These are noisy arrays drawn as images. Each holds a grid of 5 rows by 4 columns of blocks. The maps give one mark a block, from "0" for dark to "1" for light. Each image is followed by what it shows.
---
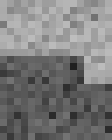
1111
1111
0001
0000
0000
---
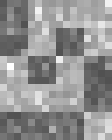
0111
0101
1010
1110
0001
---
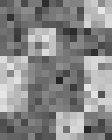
0001
0100
1001
1001
0010
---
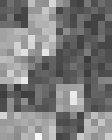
0100
1100
1000
0010
1101
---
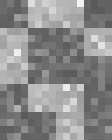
0110
1001
1000
0110
0010
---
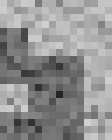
1111
0111
0001
1001
0001
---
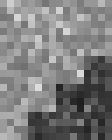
1111
1111
1110
1100
1000
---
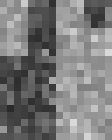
1010
1011
0011
0011
0011
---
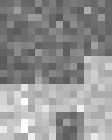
0000
0000
0001
1111
1101
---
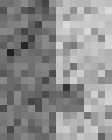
0011
0011
0011
0001
0011
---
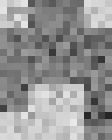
1001
0000
0000
0110
1110
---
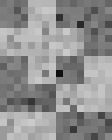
0100
1110
0101
0011
1100
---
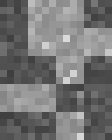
0110
0111
0010
1100
0010
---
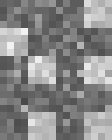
0001
1000
0101
0000
0101
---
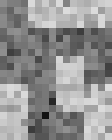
0111
0000
0010
1011
1001
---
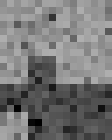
1111
1111
1011
0000
1000
